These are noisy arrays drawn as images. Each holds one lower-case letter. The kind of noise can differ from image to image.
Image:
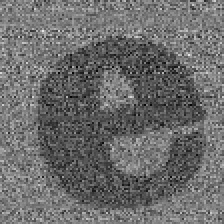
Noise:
rows of uneven size
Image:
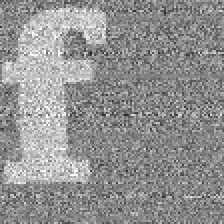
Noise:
rows of uneven size
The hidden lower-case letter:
f
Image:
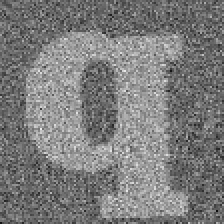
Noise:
low rank plus noise
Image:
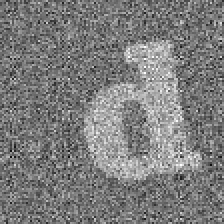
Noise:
low rank plus noise
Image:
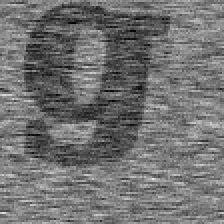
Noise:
streaked along the rows
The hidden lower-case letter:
g
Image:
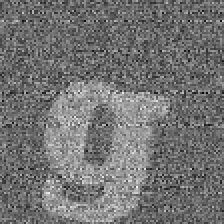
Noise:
rows of uneven size
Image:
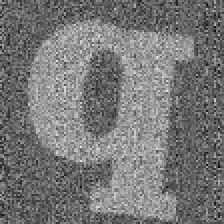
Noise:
columns of uneven size
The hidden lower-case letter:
q
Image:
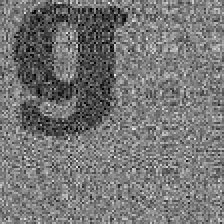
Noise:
low rank plus noise
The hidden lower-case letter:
g
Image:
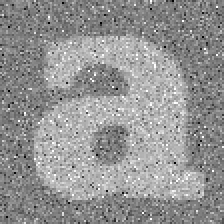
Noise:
heavy tails
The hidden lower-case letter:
a
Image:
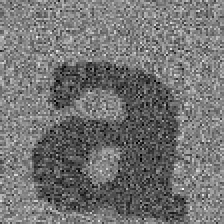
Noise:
low rank plus noise
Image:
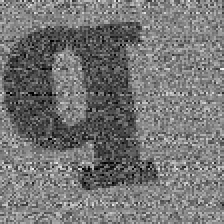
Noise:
rows of uneven size
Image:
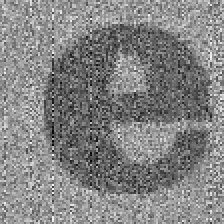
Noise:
columns of uneven size
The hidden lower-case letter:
e
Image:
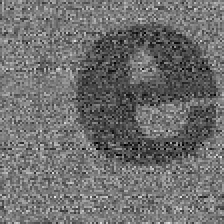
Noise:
rows of uneven size
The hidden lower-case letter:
e
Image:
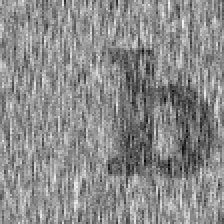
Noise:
streaked along the columns
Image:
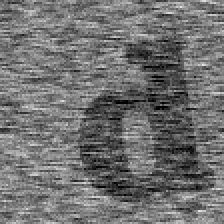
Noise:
streaked along the rows
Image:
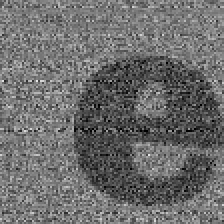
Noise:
rows of uneven size
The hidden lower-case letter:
e
